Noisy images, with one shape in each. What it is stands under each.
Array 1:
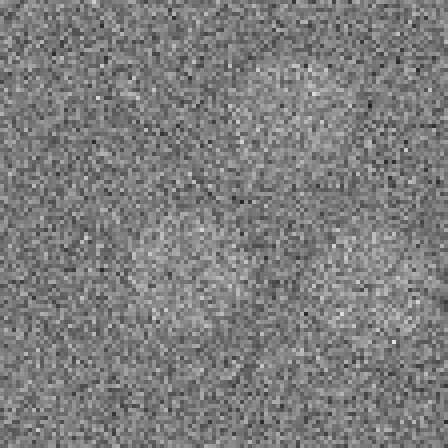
light three dots
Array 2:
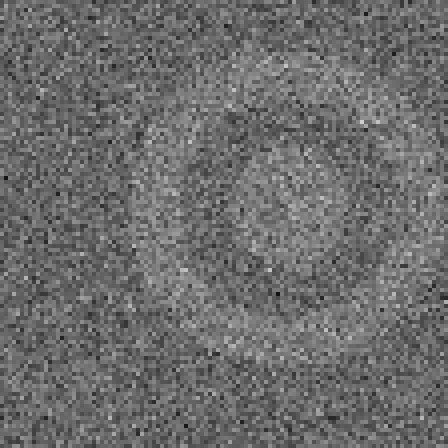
light bullseye
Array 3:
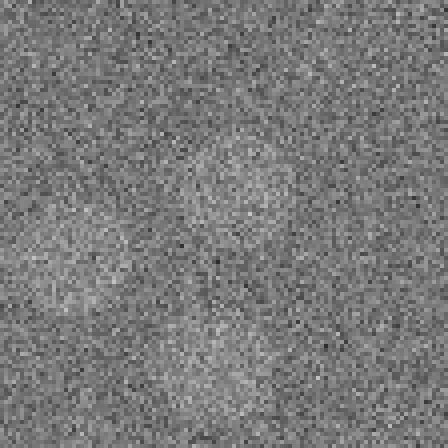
light three dots
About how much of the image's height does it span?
two thirds
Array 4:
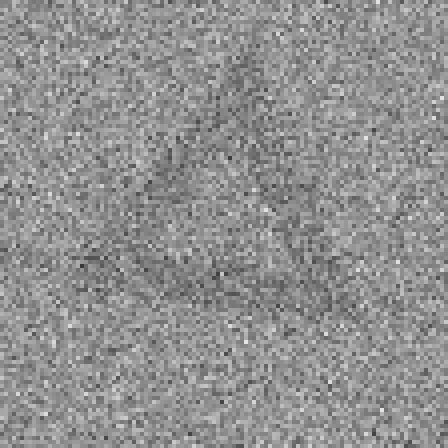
dark triangle frame
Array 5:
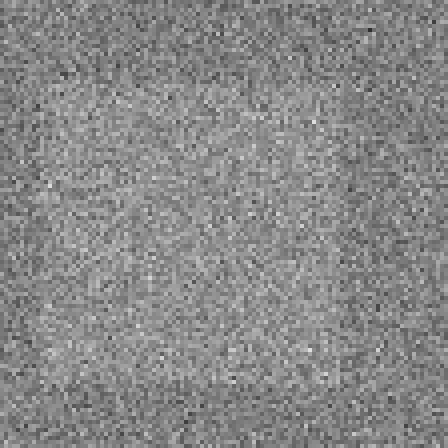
light square
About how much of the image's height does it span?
two thirds
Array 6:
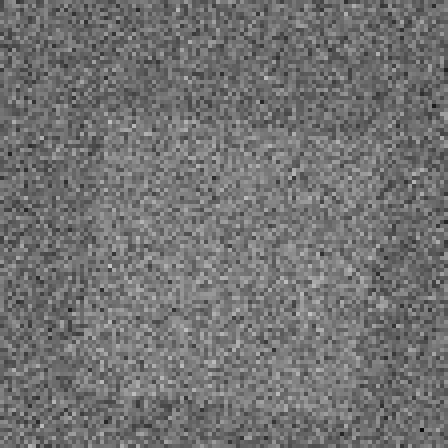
light square
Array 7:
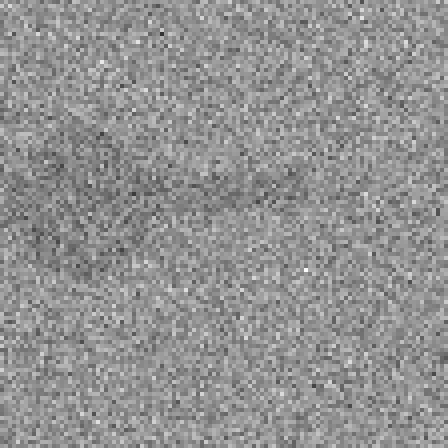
dark lollipop
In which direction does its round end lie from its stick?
left
